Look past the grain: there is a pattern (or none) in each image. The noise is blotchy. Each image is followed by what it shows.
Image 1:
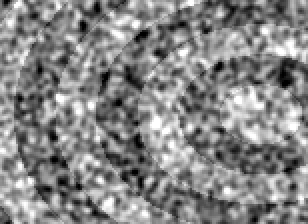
rings round one point
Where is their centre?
middle right
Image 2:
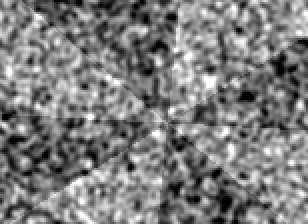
spokes from one point
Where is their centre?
centre
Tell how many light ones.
4
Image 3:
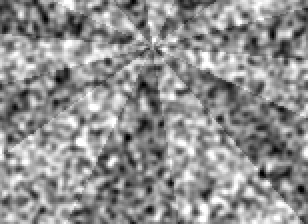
spokes from one point
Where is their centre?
top middle
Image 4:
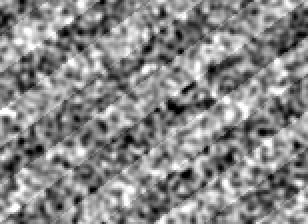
diagonal stripes
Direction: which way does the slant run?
bottom left to top right
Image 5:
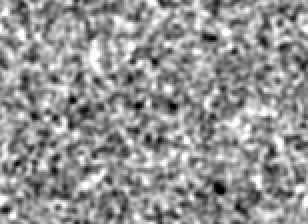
only noise
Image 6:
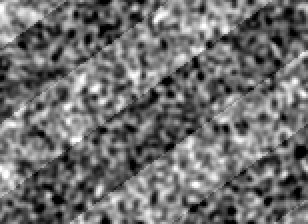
diagonal stripes
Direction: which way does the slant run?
bottom left to top right
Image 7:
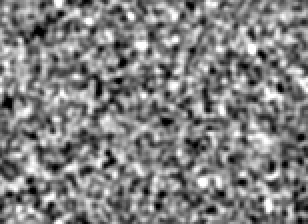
only noise
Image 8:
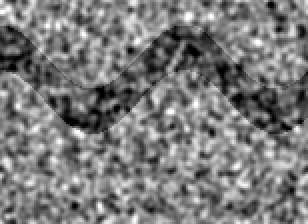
a wavy band
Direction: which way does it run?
left to right
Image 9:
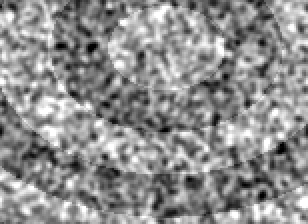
rings round one point
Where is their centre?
top middle
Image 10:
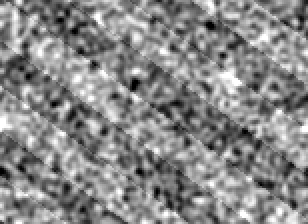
diagonal stripes
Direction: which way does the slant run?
top left to bottom right
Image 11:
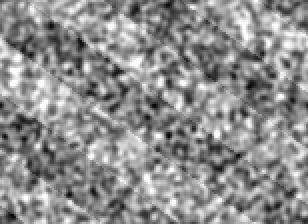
diagonal stripes
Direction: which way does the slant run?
top left to bottom right
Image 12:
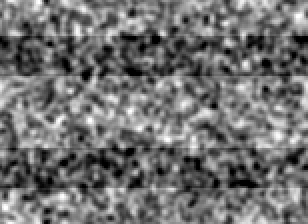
horizontal stripes
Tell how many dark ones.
2
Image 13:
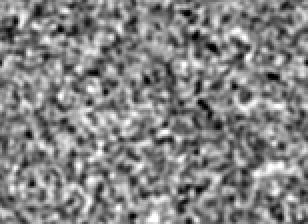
only noise
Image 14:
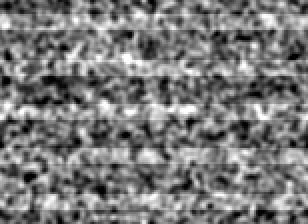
horizontal stripes
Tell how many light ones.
5
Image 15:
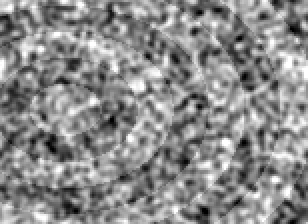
rings round one point
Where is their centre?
middle left
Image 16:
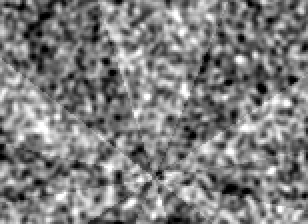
spokes from one point
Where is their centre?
bottom middle
